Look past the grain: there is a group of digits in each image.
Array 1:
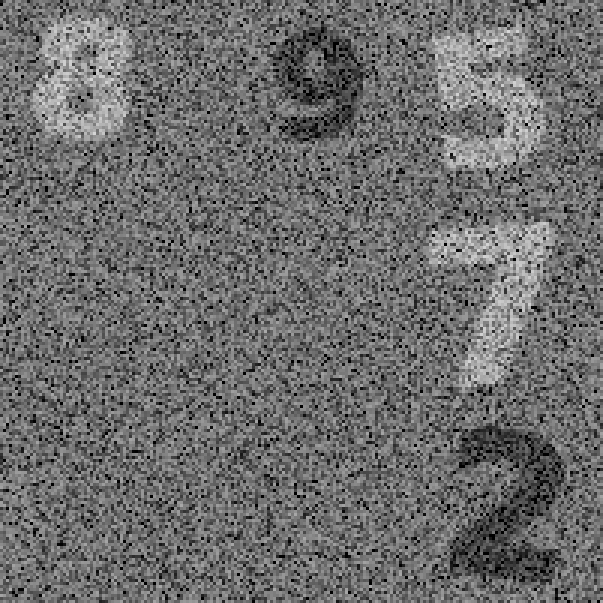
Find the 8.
top left
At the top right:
5
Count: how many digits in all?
5
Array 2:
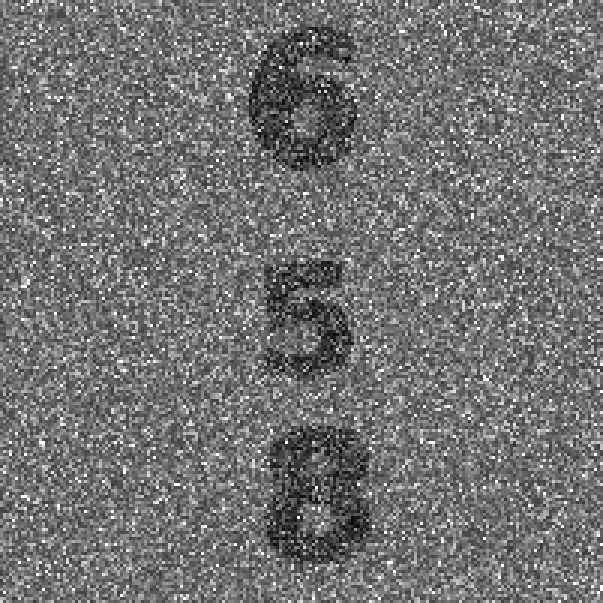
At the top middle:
6
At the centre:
5
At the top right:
nothing
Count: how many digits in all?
3
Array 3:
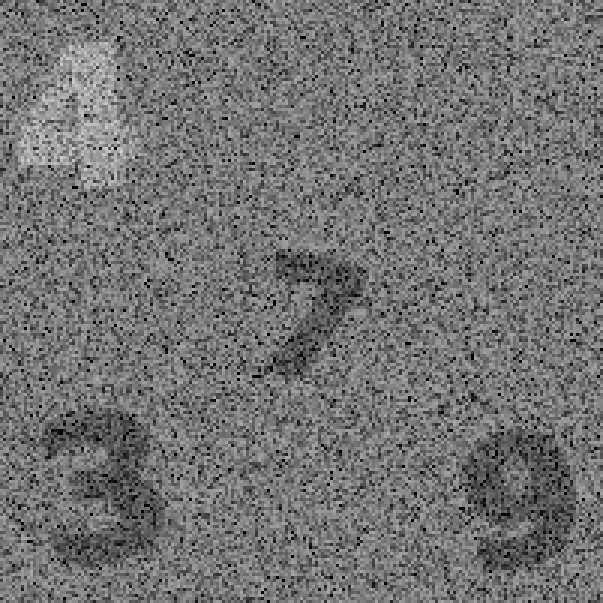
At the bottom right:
9
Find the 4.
top left
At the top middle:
nothing
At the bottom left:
3
